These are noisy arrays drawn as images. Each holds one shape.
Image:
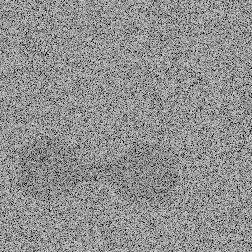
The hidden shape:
dumbbell
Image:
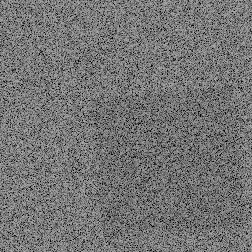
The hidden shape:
square
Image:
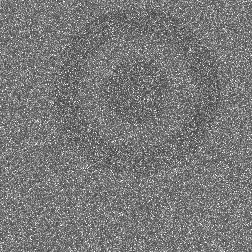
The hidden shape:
bullseye
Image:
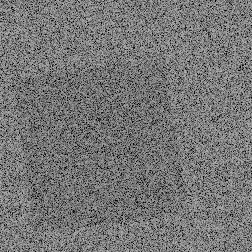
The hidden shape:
square
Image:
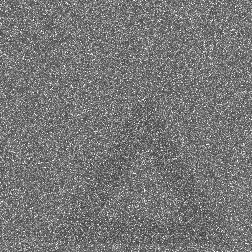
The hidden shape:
triangle frame
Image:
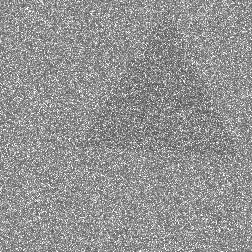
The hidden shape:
triangle
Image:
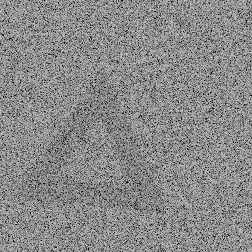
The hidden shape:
triangle frame
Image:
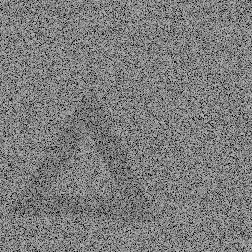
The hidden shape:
triangle frame
